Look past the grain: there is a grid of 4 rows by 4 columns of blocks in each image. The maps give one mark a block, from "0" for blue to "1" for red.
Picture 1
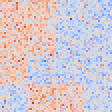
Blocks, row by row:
1 1 0 0
1 1 0 0
1 0 0 0
0 1 1 0
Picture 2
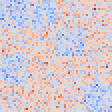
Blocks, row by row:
0 0 1 1
1 1 0 1
0 1 1 1
1 1 1 0
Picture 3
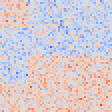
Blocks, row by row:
1 0 0 0
0 0 0 0
0 1 1 1
1 1 1 1
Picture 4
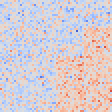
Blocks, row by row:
0 0 0 0
0 0 0 1
0 0 1 1
0 0 1 1
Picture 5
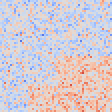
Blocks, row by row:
0 0 0 0
0 0 0 0
0 0 1 1
0 1 1 1
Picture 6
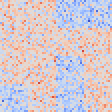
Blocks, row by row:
1 1 0 0
1 1 1 1
1 1 0 1
0 1 0 1
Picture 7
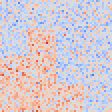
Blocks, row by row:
0 0 0 0
0 1 0 0
1 1 0 0
1 1 1 0
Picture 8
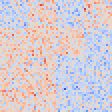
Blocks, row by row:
0 1 0 1
1 1 1 0
1 1 0 0
1 1 0 0
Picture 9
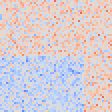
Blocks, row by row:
1 1 1 1
1 1 1 1
0 0 0 1
0 0 0 1
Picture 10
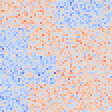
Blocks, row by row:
1 1 0 0
0 1 1 1
0 0 1 1
0 1 1 1
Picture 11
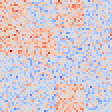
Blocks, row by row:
1 0 1 0
1 1 0 0
0 0 0 0
0 0 1 0
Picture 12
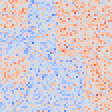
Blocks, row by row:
1 0 1 1
0 0 1 1
1 0 0 1
0 0 0 1
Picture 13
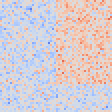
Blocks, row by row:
0 0 1 1
0 0 1 1
0 0 1 1
0 0 0 0
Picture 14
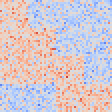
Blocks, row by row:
1 0 0 0
1 1 0 0
1 1 1 0
0 0 1 1
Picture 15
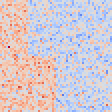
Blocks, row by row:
1 0 0 0
1 0 0 0
1 1 0 0
1 1 0 0
